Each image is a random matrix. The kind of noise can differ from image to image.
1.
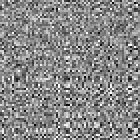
low rank plus noise
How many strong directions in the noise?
one
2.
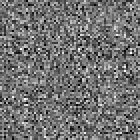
low rank plus noise
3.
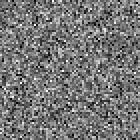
independent entries
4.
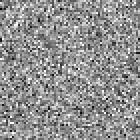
independent entries
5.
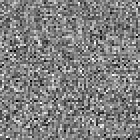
low rank plus noise
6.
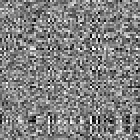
low rank plus noise
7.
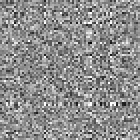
low rank plus noise
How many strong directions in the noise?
one
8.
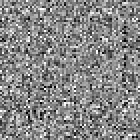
low rank plus noise
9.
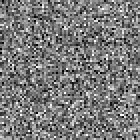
independent entries
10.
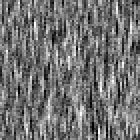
streaked along the columns
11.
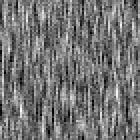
streaked along the columns
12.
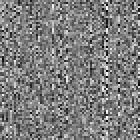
columns of uneven size
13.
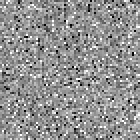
heavy tails
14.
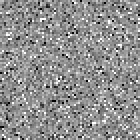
heavy tails
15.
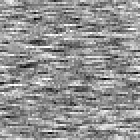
streaked along the rows
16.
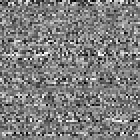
rows of uneven size
